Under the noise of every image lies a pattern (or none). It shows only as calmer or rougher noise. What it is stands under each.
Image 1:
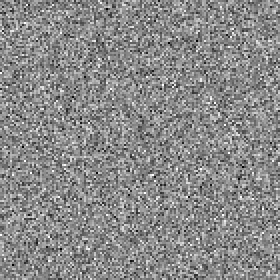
only noise
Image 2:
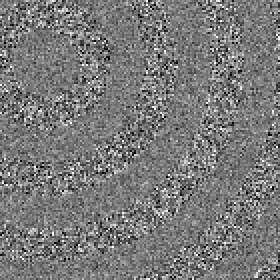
rings round one point
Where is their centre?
top left
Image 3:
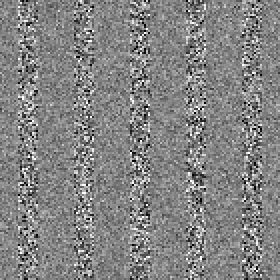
vertical stripes
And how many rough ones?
5
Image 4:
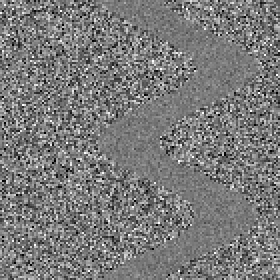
a wavy band
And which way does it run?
top to bottom
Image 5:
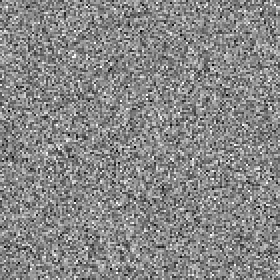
only noise
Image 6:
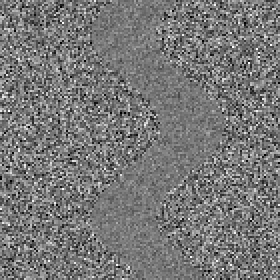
a wavy band
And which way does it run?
top to bottom
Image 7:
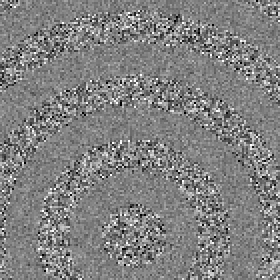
rings round one point
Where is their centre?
bottom middle
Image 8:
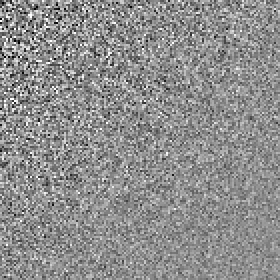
a smooth slope
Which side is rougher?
top left
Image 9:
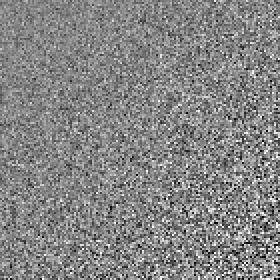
a smooth slope
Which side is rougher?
bottom right
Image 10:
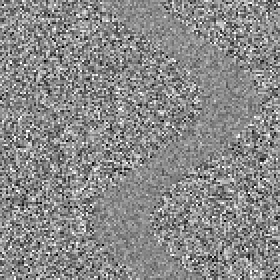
a wavy band
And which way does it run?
top to bottom
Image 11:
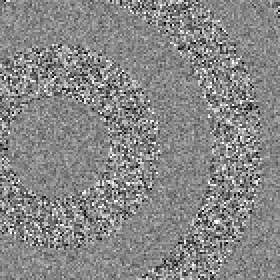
rings round one point
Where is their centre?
middle left
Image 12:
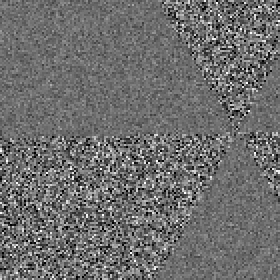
spokes from one point
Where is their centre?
middle right
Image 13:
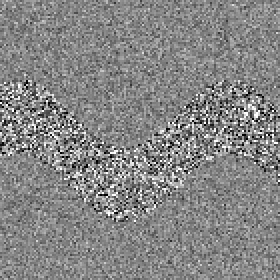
a wavy band
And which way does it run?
left to right
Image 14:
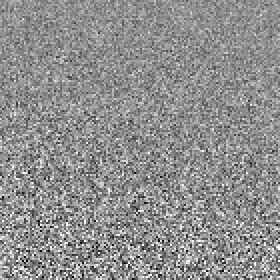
a smooth slope
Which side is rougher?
bottom
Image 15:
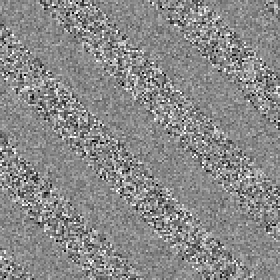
diagonal stripes
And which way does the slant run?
top left to bottom right
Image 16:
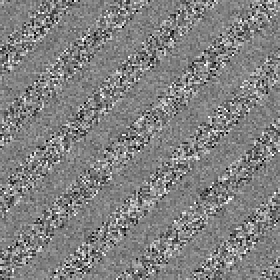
diagonal stripes
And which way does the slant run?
bottom left to top right
